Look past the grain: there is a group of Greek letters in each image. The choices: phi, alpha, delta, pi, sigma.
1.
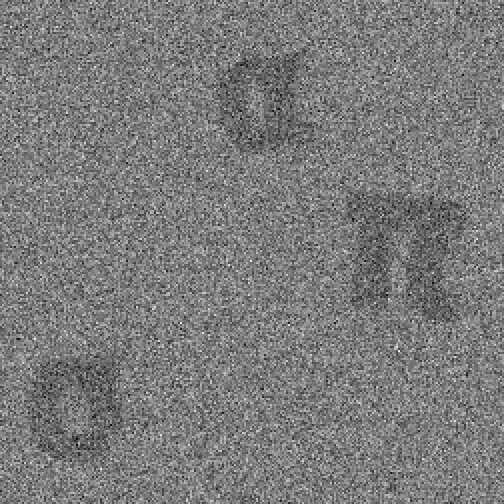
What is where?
top middle: dark alpha; middle right: dark pi; bottom left: dark sigma
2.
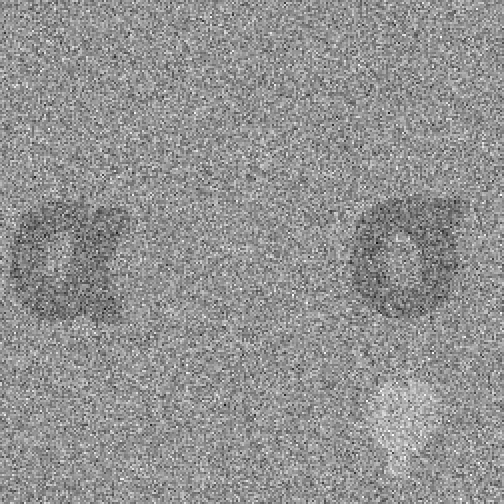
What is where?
middle left: dark alpha; middle right: dark sigma; bottom right: light phi
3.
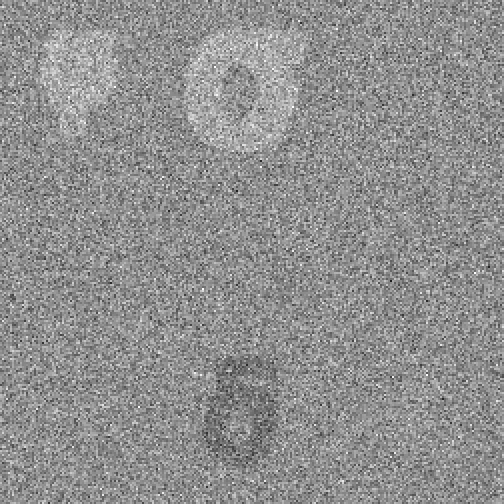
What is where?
top left: light phi; top middle: light sigma; bottom middle: dark delta
